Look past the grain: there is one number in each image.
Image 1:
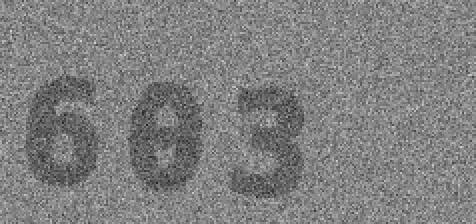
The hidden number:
603
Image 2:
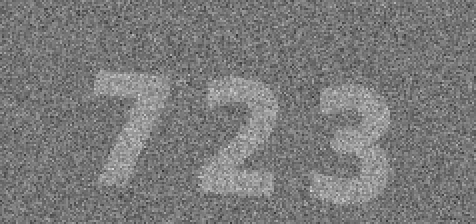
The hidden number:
723
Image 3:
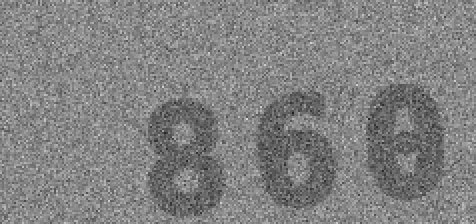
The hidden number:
860
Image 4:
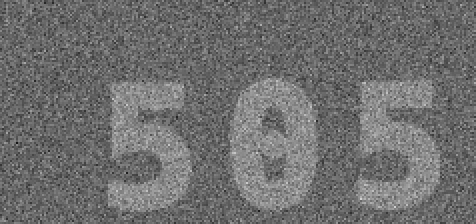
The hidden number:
505
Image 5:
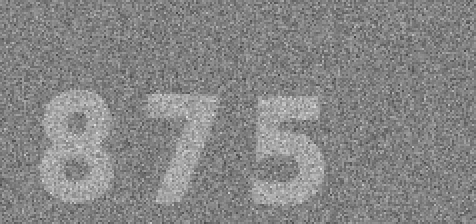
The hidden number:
875
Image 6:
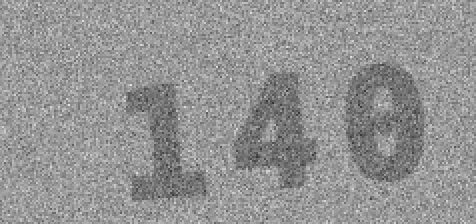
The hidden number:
140
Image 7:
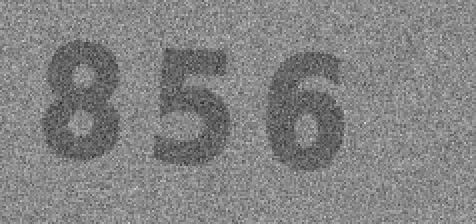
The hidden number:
856
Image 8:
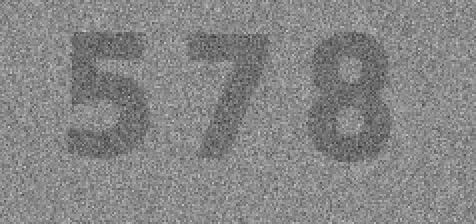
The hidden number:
578
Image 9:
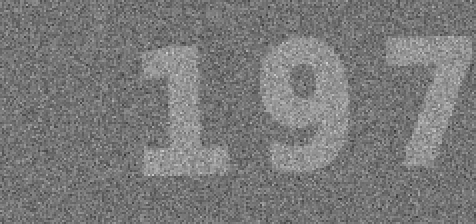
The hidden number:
197
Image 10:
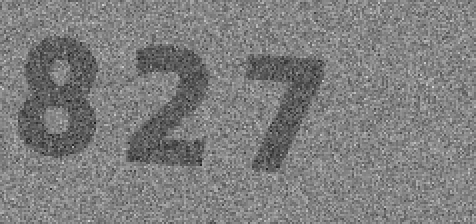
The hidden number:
827
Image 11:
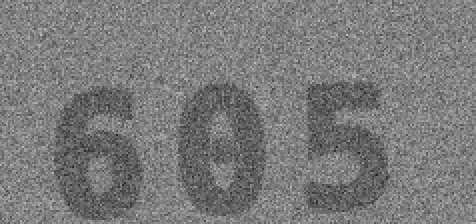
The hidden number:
605
